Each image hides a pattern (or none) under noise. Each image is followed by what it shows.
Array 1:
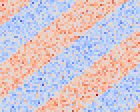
diagonal stripes
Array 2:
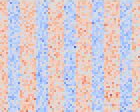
vertical stripes
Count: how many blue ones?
5
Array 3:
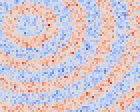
rings round one point
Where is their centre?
top left
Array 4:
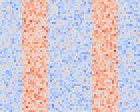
vertical stripes
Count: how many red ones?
2
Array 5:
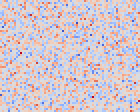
only noise
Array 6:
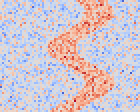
a wavy band
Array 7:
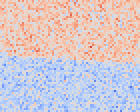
a sharp edge
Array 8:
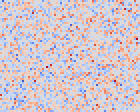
only noise
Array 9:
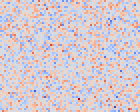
only noise
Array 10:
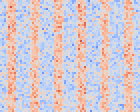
vertical stripes
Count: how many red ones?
6
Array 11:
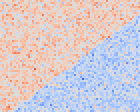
a sharp edge
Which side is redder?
top left
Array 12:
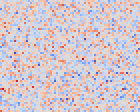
only noise
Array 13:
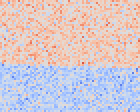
a sharp edge
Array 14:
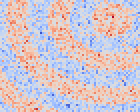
rings round one point
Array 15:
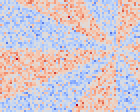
spokes from one point
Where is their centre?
middle right
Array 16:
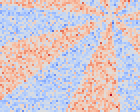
spokes from one point
